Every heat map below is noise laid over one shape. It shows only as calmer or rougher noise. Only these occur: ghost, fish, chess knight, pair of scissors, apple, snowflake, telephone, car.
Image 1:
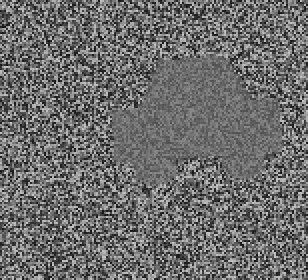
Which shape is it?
car
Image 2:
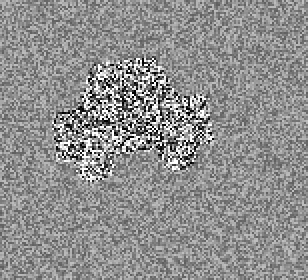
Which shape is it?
car
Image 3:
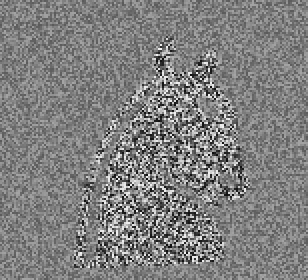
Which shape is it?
chess knight
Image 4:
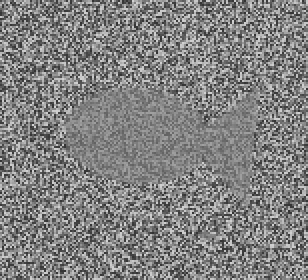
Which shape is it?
fish
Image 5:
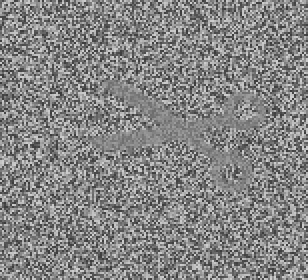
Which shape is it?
pair of scissors
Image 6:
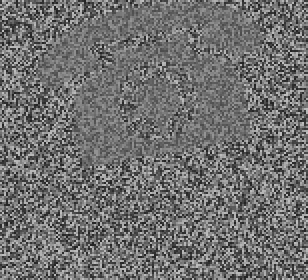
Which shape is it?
telephone
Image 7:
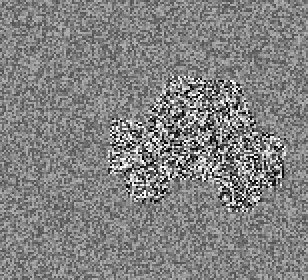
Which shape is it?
car
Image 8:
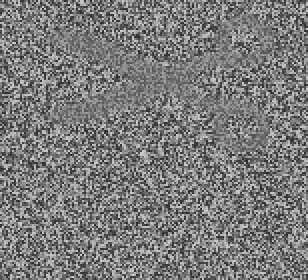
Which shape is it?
pair of scissors
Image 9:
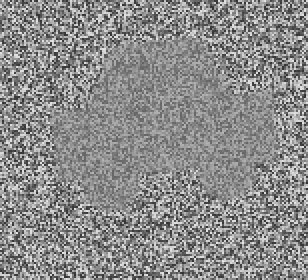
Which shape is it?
car
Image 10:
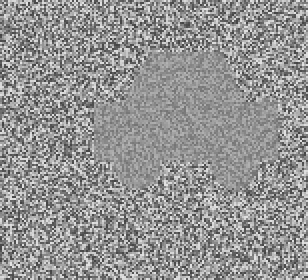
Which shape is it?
car
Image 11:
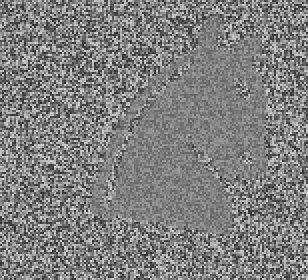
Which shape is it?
chess knight
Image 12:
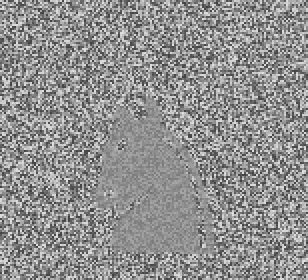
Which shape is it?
chess knight
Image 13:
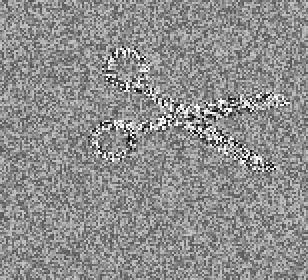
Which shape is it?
pair of scissors
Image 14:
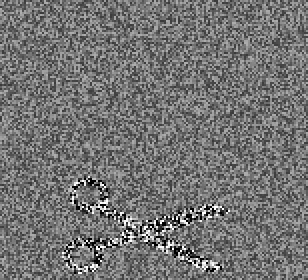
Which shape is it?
pair of scissors
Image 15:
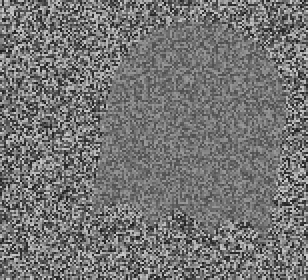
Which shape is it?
ghost
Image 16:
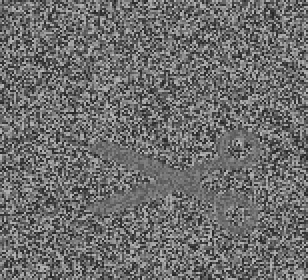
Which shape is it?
pair of scissors
